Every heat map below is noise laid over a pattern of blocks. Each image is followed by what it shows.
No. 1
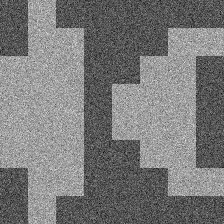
top and bottom mirror each other
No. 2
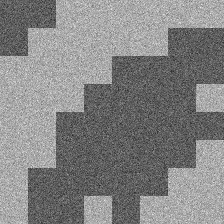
mirrored about the diagonal from the top left
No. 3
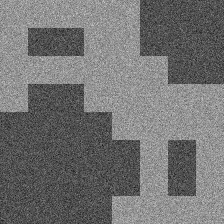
mirrored about the diagonal from the bottom left
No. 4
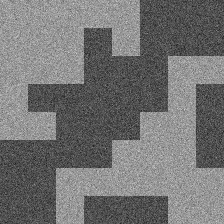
mirrored about the diagonal from the top left
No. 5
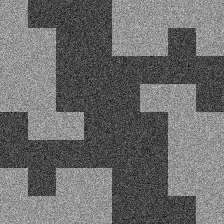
the same after a half turn
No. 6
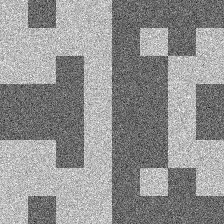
top and bottom mirror each other
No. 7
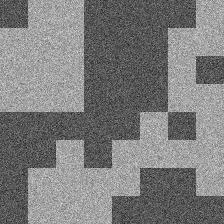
no symmetry
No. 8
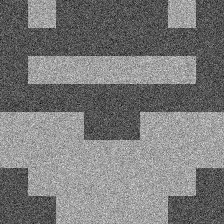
left and right mirror each other
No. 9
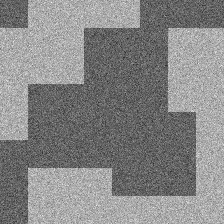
mirrored about the diagonal from the top left
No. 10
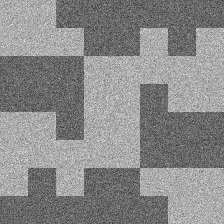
the same after a half turn
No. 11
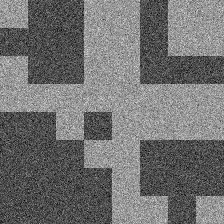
mirrored about the diagonal from the bottom left
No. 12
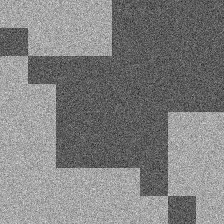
mirrored about the diagonal from the bottom left
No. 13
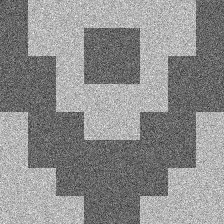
left and right mirror each other
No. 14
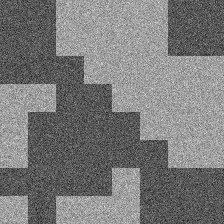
mirrored about the diagonal from the bottom left
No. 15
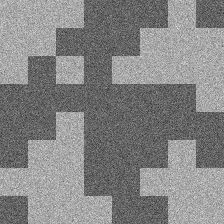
mirrored about the diagonal from the top left
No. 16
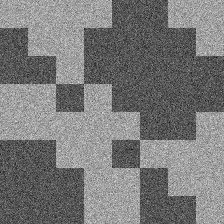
mirrored about the diagonal from the bottom left
